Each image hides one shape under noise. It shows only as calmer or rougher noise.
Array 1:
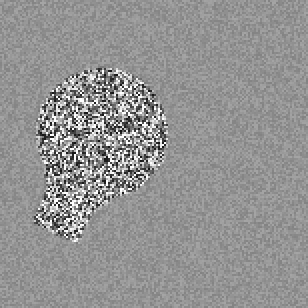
rough light bulb
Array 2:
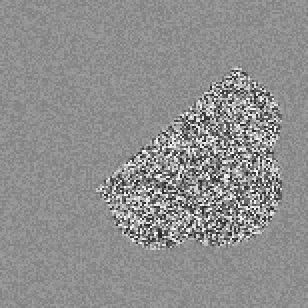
rough cloud
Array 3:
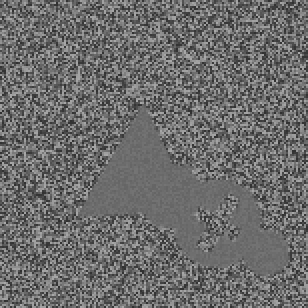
calm chess bishop
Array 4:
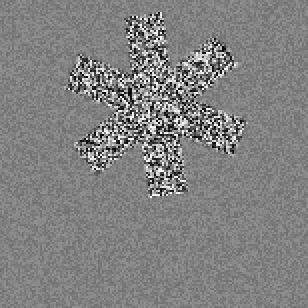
rough asterisk
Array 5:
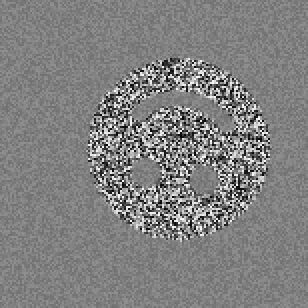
rough smiling face
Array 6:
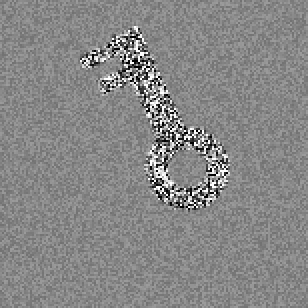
rough key
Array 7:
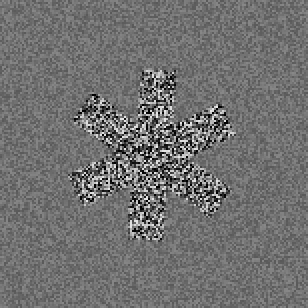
rough asterisk
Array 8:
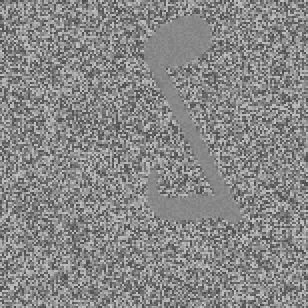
calm musical note
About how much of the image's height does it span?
two thirds
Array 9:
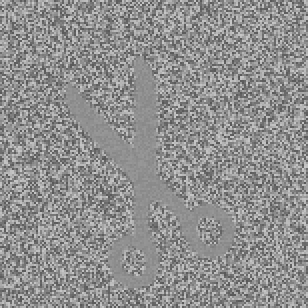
calm pair of scissors
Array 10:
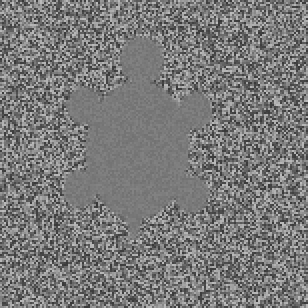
calm turtle
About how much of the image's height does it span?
two thirds
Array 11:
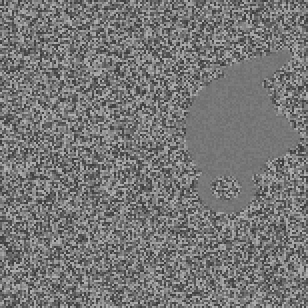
calm teapot
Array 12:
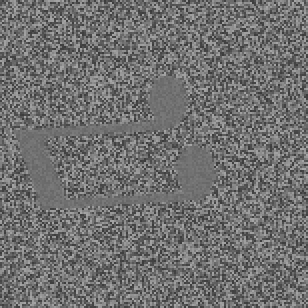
calm pair of musical notes
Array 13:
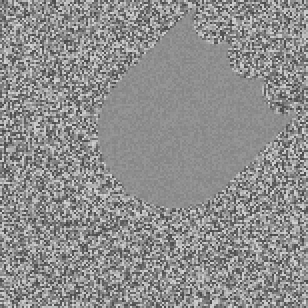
calm ghost
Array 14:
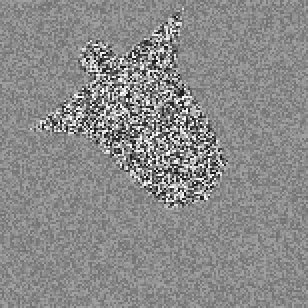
rough bell
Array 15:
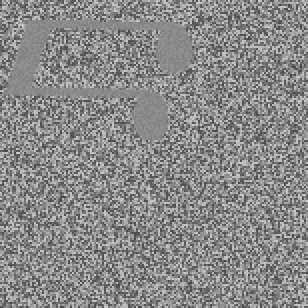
calm pair of musical notes
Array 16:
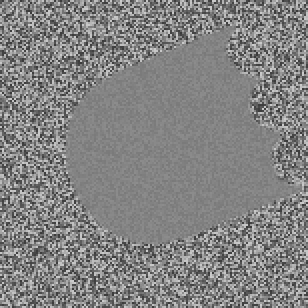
calm ghost
